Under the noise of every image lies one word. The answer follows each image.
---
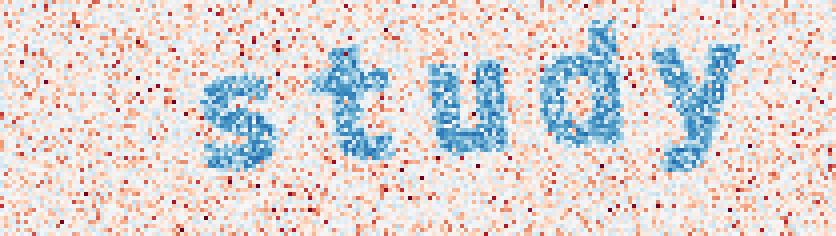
study
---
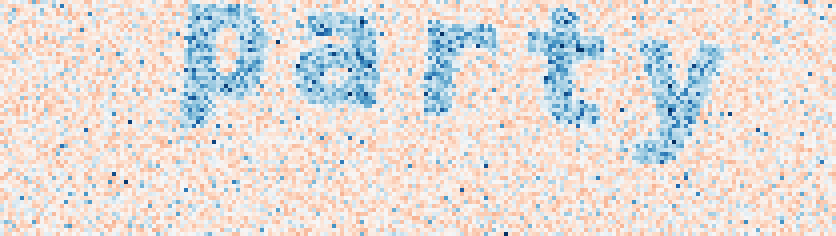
party
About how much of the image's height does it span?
two thirds
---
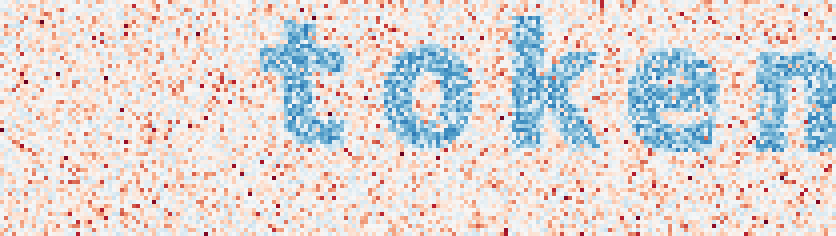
token
